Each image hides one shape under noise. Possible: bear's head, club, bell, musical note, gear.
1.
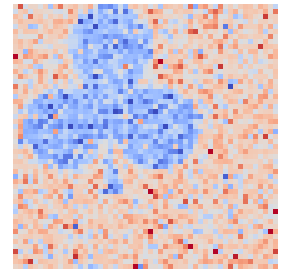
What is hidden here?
blue club
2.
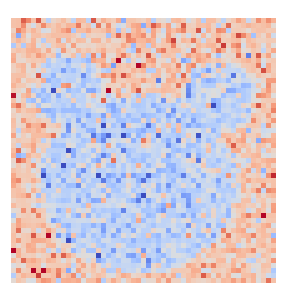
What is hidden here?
blue bear's head
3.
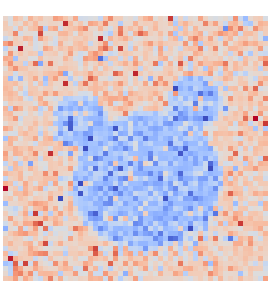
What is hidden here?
blue bear's head
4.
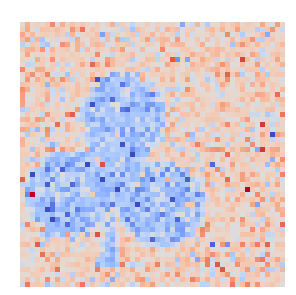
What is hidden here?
blue club
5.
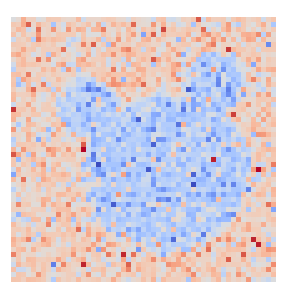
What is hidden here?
blue bear's head
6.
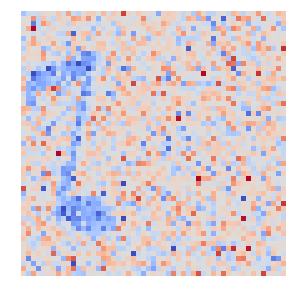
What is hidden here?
blue musical note
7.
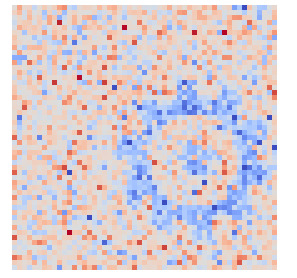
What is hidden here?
blue gear
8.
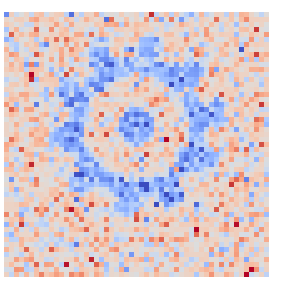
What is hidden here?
blue gear
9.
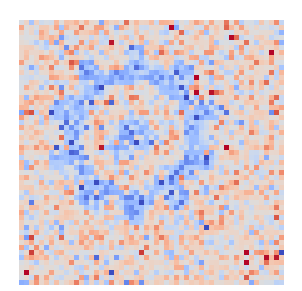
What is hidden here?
blue gear
